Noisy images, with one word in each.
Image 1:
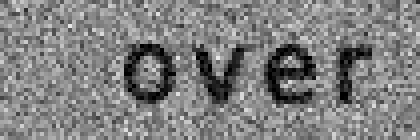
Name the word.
over
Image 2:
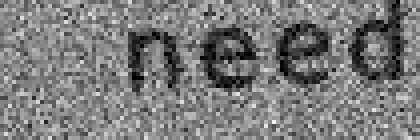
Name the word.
need
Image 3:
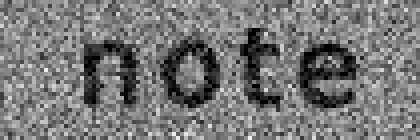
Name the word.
note
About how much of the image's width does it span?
two thirds
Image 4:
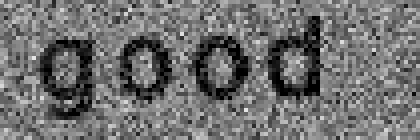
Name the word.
good
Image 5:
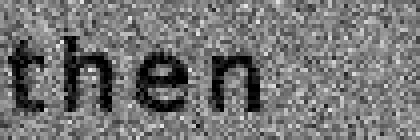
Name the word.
then
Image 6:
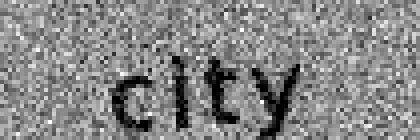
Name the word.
city
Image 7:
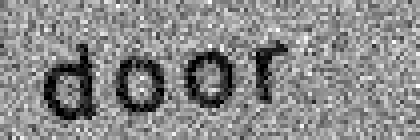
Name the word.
door
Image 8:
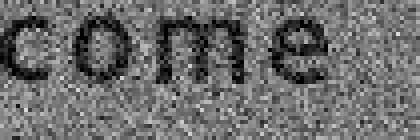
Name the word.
come
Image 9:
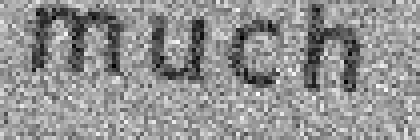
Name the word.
much
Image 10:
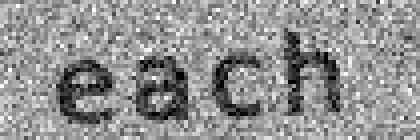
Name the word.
each
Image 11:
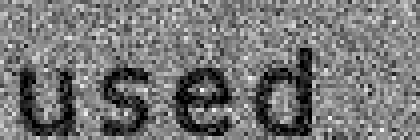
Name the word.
used
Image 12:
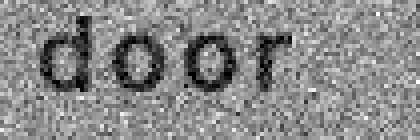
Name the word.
door
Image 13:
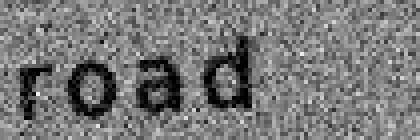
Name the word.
road
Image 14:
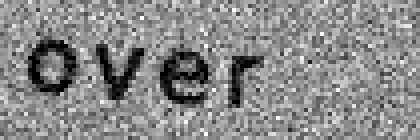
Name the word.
over
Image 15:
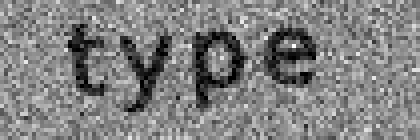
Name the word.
type
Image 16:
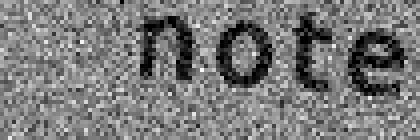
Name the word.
note
